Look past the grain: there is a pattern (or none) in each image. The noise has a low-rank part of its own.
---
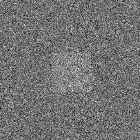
one block
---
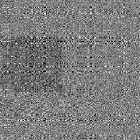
one block
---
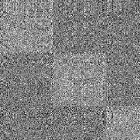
blocks along the diagonal
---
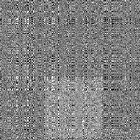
one block
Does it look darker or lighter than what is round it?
lighter
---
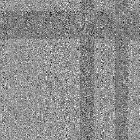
bands of rows crossing bands of columns
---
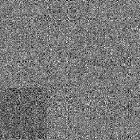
one block
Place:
bottom left
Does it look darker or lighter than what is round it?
darker
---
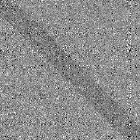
a diagonal band
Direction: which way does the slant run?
top left to bottom right
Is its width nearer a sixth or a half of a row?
a sixth
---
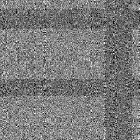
bands of rows crossing bands of columns
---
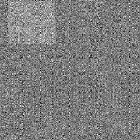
one block
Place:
top left
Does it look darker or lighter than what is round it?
lighter
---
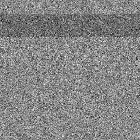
one band of rows
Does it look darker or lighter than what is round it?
darker
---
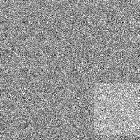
one block
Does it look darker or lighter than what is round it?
lighter
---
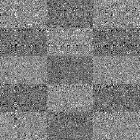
a checkerboard
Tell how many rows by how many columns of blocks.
5 by 3
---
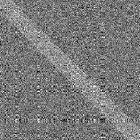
a diagonal band
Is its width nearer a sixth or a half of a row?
a sixth
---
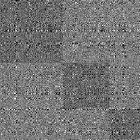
blocks along the diagonal
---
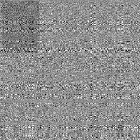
one block
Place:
top left
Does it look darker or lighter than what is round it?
darker
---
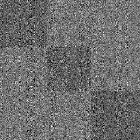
blocks along the diagonal
